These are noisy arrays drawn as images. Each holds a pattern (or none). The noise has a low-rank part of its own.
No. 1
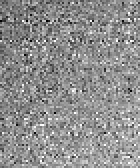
a smooth slope
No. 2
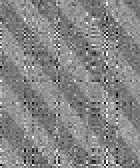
diagonal stripes
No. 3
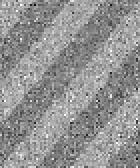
diagonal stripes
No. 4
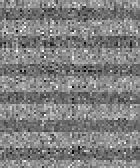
horizontal stripes
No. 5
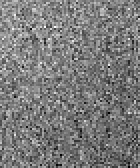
a smooth slope
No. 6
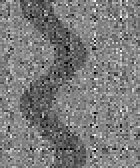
a wavy band
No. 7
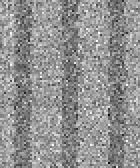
vertical stripes
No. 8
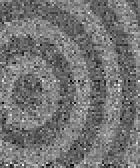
rings round one point
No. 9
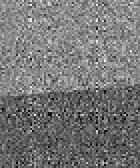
a sharp edge
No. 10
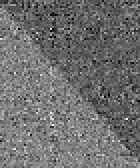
a sharp edge
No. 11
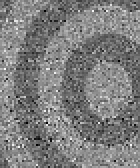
rings round one point
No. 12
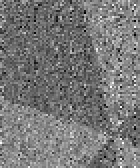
spokes from one point
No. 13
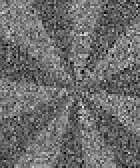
spokes from one point
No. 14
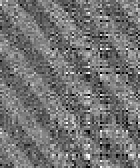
diagonal stripes
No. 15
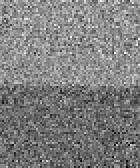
a sharp edge
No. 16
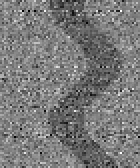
a wavy band
